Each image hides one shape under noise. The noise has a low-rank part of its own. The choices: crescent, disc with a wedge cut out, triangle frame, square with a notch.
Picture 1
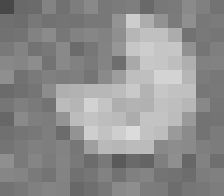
disc with a wedge cut out
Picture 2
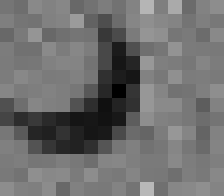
crescent
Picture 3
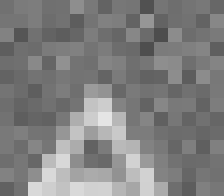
triangle frame
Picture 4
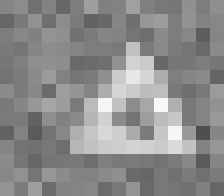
triangle frame
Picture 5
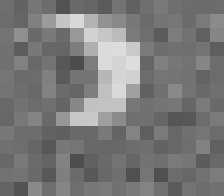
crescent
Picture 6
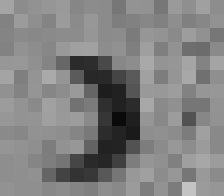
crescent
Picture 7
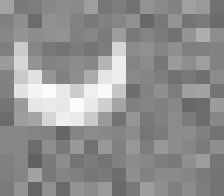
crescent
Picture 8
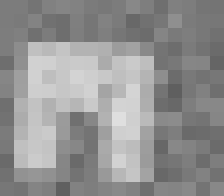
square with a notch
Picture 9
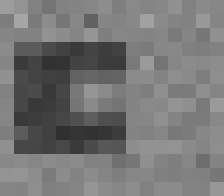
square with a notch
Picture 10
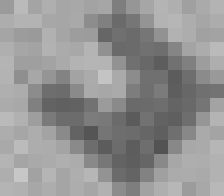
square with a notch
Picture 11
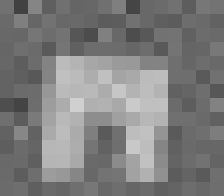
square with a notch
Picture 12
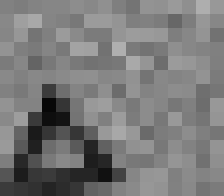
triangle frame
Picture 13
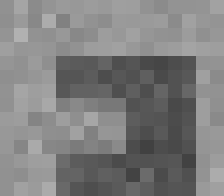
square with a notch
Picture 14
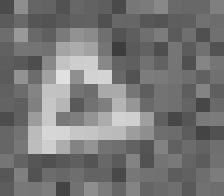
triangle frame
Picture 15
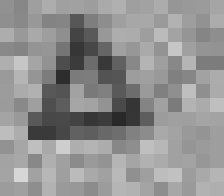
triangle frame
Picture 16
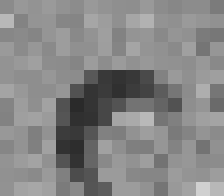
crescent
